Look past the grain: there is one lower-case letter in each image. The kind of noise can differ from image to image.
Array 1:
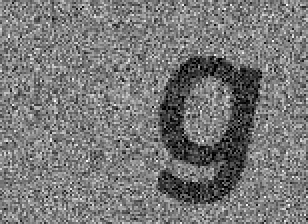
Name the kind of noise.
low rank plus noise
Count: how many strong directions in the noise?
three or four
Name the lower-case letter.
g
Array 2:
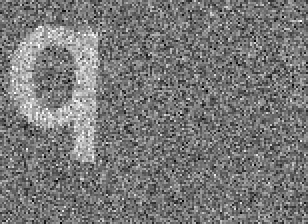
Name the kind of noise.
independent entries
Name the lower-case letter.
q
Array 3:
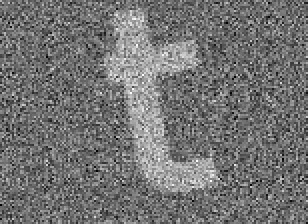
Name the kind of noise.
low rank plus noise
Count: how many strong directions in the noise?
five to eight
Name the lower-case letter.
t
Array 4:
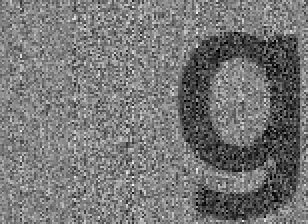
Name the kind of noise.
columns of uneven size
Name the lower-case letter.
g
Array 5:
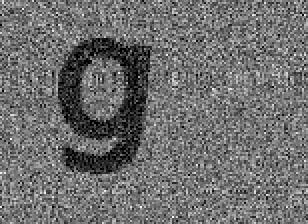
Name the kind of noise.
low rank plus noise
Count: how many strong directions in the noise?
one
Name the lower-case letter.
g
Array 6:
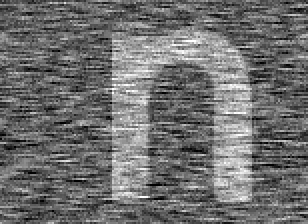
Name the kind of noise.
streaked along the rows
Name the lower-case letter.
n
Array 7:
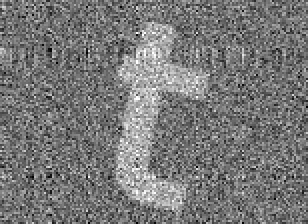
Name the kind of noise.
low rank plus noise
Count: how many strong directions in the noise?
one
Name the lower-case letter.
t
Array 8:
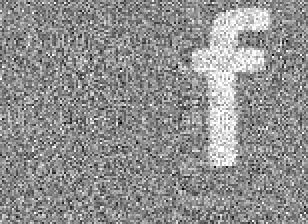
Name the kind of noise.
low rank plus noise
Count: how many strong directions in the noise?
three or four
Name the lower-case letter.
f
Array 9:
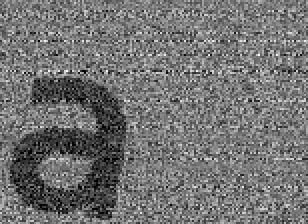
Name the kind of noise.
rows of uneven size
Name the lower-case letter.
a
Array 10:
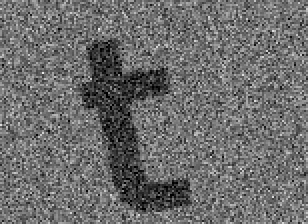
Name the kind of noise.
independent entries
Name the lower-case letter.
t
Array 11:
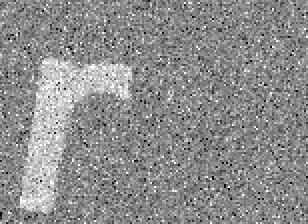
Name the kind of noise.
heavy tails
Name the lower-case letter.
r
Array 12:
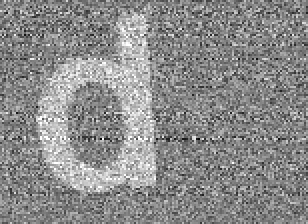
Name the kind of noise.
rows of uneven size
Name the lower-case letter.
d
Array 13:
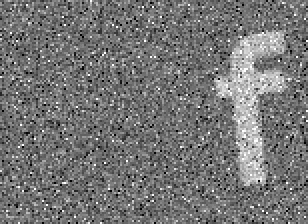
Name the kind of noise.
heavy tails
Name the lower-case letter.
f
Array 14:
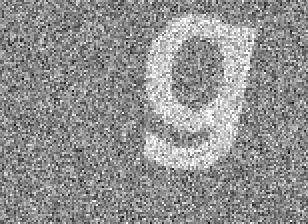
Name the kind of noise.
independent entries
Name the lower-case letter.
g
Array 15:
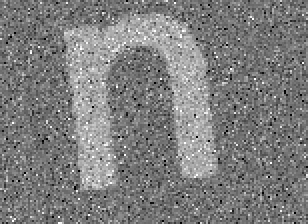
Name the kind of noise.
heavy tails
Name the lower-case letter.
n
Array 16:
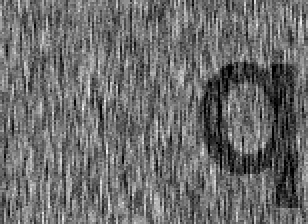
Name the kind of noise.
streaked along the columns
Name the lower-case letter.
q
